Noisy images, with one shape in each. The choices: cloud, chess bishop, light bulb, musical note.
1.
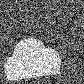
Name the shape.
cloud
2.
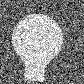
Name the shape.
light bulb
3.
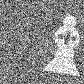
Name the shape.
chess bishop
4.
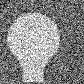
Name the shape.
light bulb
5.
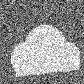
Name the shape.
cloud
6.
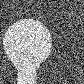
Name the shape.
light bulb
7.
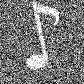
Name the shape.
musical note
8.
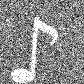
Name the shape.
musical note
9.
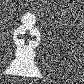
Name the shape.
chess bishop
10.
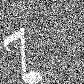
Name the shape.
musical note
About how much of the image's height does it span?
two thirds
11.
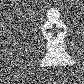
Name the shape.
chess bishop
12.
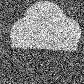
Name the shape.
cloud
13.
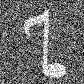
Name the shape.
musical note
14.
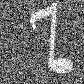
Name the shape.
musical note
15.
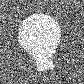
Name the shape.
light bulb
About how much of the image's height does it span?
two thirds
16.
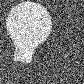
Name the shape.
light bulb
